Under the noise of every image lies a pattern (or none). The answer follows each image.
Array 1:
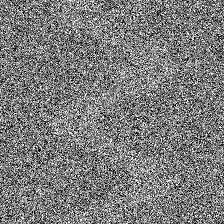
a wavy band
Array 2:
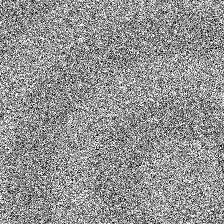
rings round one point
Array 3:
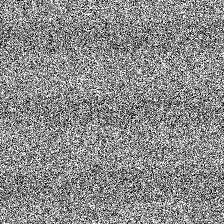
horizontal stripes
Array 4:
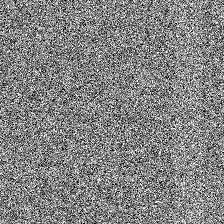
one vertical stripe
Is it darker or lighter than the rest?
lighter
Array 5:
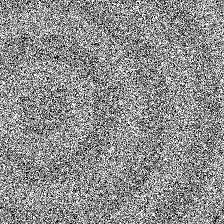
rings round one point
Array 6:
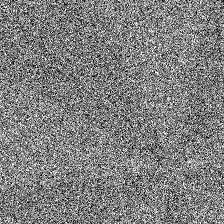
spokes from one point
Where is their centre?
bottom right
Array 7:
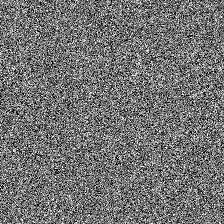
only noise
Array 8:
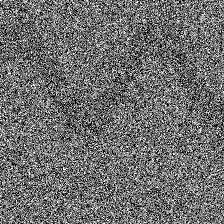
a wavy band
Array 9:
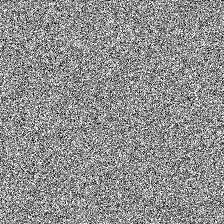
only noise
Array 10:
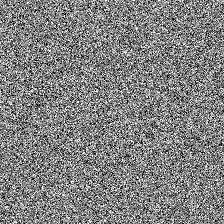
only noise
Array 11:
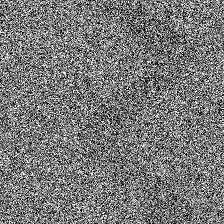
a wavy band
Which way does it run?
top to bottom
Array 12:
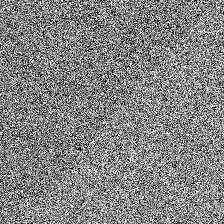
a sharp edge
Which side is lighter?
bottom right
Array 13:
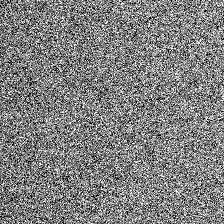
a smooth slope
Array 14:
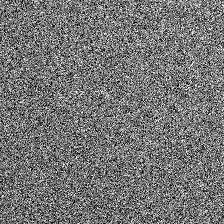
a smooth slope
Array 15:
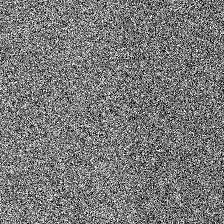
a sharp edge
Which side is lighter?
left
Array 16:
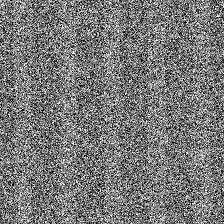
vertical stripes
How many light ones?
5
